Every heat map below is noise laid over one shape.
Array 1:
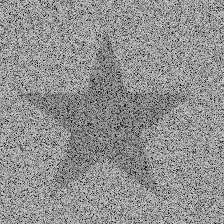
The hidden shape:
star
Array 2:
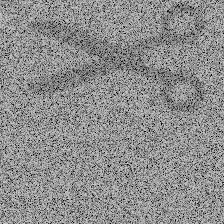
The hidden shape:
pair of scissors
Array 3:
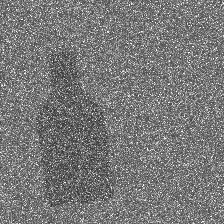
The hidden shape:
bottle
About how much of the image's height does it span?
two thirds
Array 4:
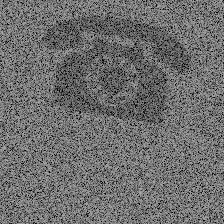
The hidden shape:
telephone
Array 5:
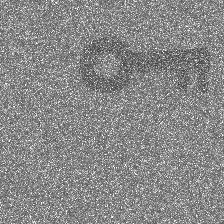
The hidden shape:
key
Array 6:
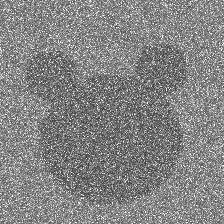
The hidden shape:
bear's head
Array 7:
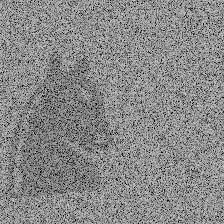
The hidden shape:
chess knight
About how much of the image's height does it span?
two thirds
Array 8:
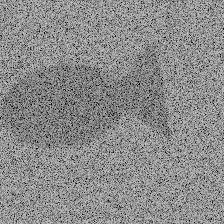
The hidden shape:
fish
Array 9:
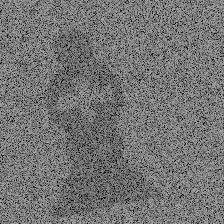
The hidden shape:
chess bishop
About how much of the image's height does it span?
nearly all
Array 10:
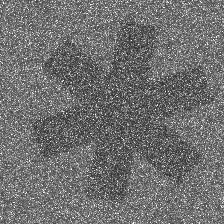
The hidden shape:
asterisk
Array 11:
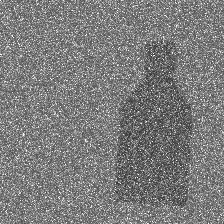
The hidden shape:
bottle
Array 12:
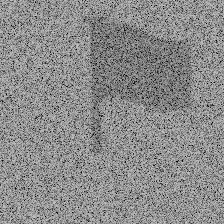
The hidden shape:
flag
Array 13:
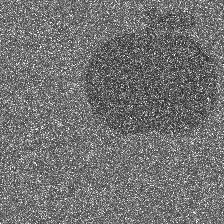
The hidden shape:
apple
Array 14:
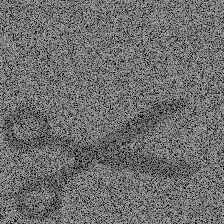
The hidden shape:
pair of scissors
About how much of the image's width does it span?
nearly all
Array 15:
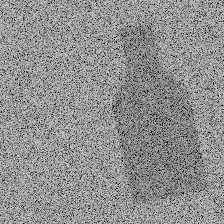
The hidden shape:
bottle
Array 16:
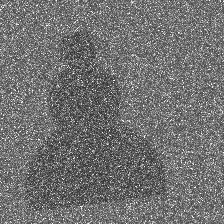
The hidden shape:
chess pawn
